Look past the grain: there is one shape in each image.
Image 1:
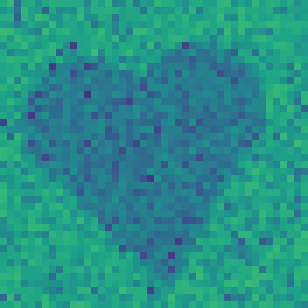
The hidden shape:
heart
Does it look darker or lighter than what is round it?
darker
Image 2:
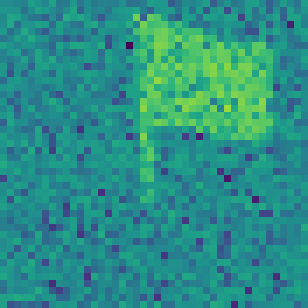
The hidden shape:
flag
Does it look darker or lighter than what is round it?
lighter
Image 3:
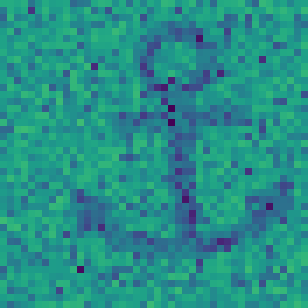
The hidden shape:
anchor
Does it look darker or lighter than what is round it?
darker
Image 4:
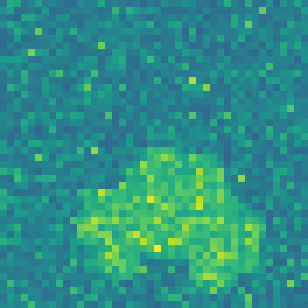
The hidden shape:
car
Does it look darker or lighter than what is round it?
lighter
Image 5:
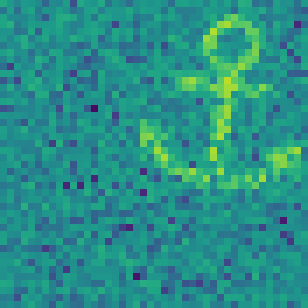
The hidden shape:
anchor
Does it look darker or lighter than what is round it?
lighter
